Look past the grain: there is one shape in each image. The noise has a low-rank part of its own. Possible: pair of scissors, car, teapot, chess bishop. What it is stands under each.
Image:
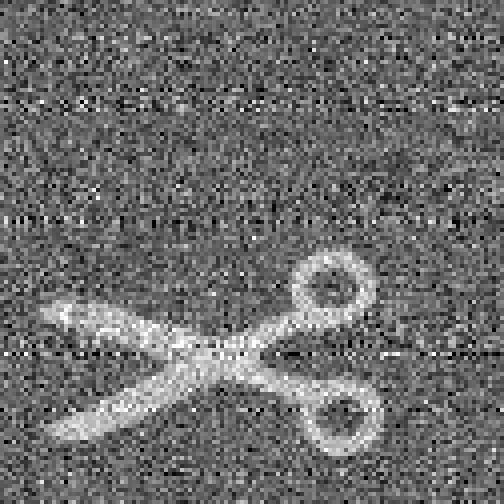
pair of scissors
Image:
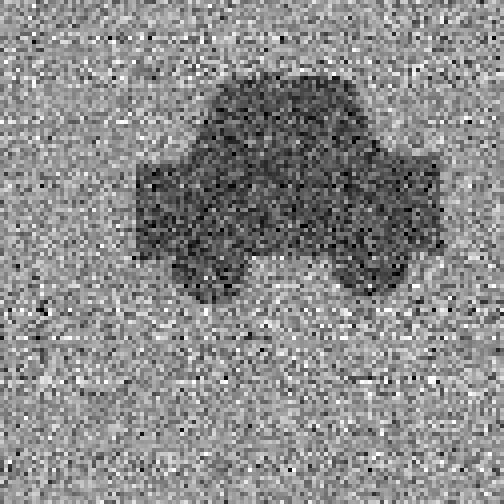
car
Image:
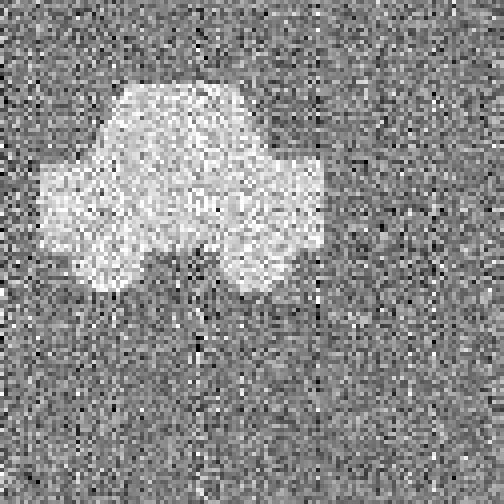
car
